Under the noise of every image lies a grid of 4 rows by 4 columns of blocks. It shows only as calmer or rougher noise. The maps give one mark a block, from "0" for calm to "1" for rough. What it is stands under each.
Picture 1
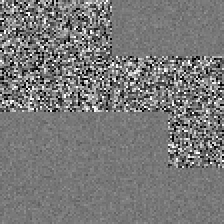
1100
1111
0001
0000
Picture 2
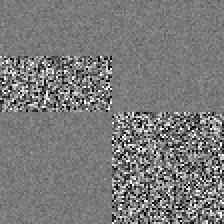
0000
1100
0011
0011
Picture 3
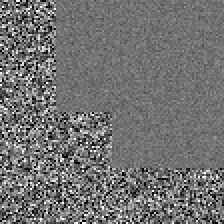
1000
1000
1100
1111
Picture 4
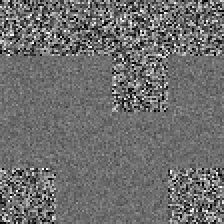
1111
0010
0000
1001
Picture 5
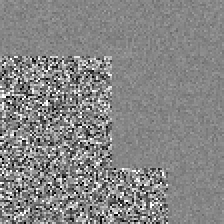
0000
1100
1100
1110
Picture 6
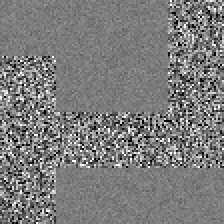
0001
1001
1111
1000
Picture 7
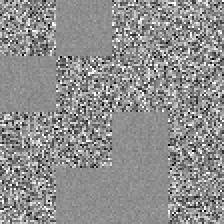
1011
0111
1101
1001
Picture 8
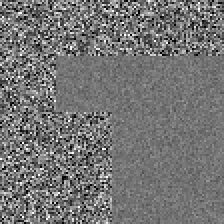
1111
1000
1100
1100
